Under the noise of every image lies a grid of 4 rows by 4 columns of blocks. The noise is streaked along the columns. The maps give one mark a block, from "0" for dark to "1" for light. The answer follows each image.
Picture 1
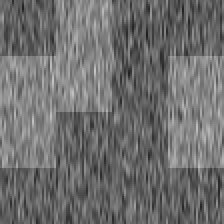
0 1 0 0
1 1 0 1
1 0 0 1
0 0 0 0
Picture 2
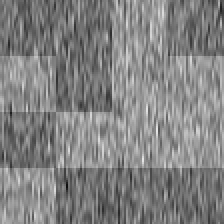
0 0 1 0
1 0 1 1
0 1 1 1
1 0 0 0
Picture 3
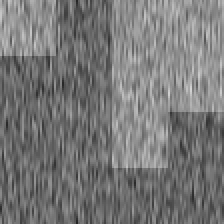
1 0 1 1
0 0 1 1
0 0 1 0
0 0 0 0
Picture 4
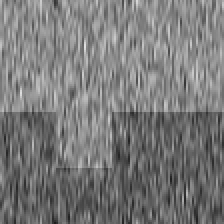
1 1 1 1
1 1 1 1
0 1 0 0
0 0 0 0
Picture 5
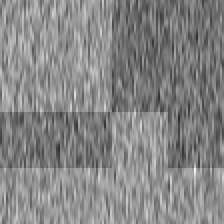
1 1 0 0
1 1 0 0
0 0 1 0
1 1 1 1
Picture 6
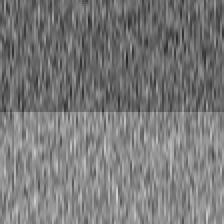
0 0 0 0
0 0 0 0
1 1 1 1
1 1 1 1
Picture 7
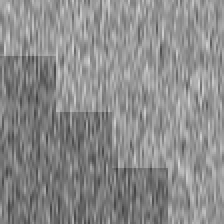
1 1 1 1
0 1 1 1
0 0 1 1
0 0 0 1
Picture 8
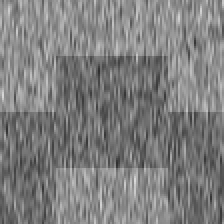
1 1 1 1
1 0 0 1
0 0 0 0
0 1 1 0
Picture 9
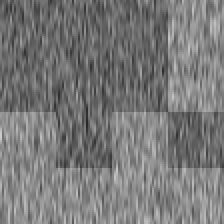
0 0 0 1
0 0 0 1
1 0 1 0
1 1 1 1
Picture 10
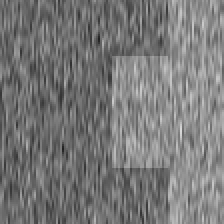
0 0 0 1
0 0 1 1
0 0 1 1
0 0 0 1
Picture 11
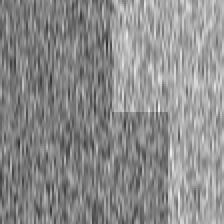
0 0 1 1
0 0 1 1
0 0 0 1
0 0 0 1
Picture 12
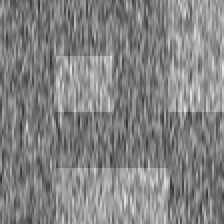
0 0 0 1
0 1 0 1
0 0 0 0
0 1 1 0
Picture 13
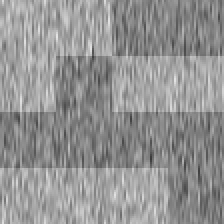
1 1 0 0
1 0 1 1
0 0 0 0
1 1 1 0
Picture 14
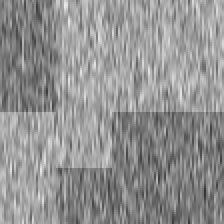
0 1 1 1
0 1 1 1
1 1 0 0
1 0 0 0
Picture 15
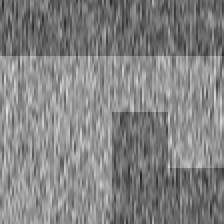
0 0 0 0
1 1 1 1
1 1 0 1
1 1 0 0
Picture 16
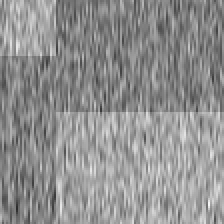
1 0 0 0
0 0 0 0
0 1 1 1
0 1 1 1
